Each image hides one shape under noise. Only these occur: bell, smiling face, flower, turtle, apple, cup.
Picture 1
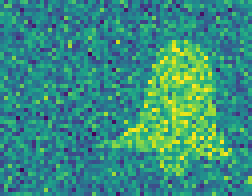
bell
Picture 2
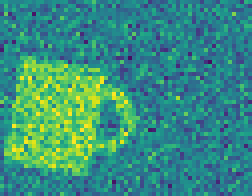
cup
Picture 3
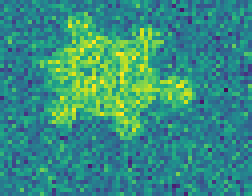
turtle
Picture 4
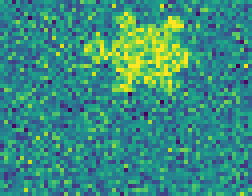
turtle
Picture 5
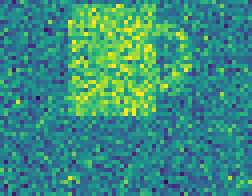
cup
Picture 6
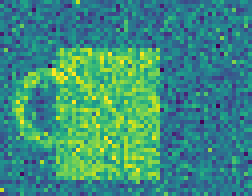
cup
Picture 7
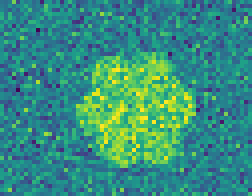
flower
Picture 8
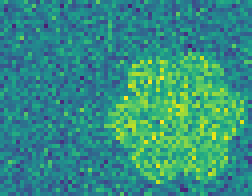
flower
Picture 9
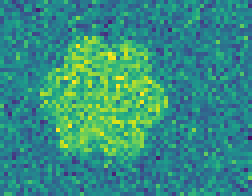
flower
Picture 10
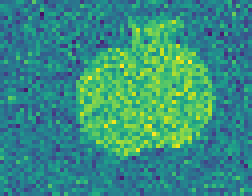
apple
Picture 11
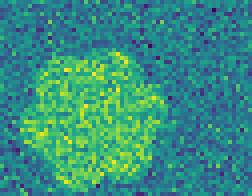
flower
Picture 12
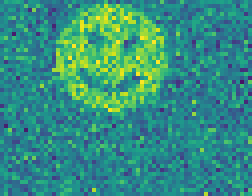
smiling face
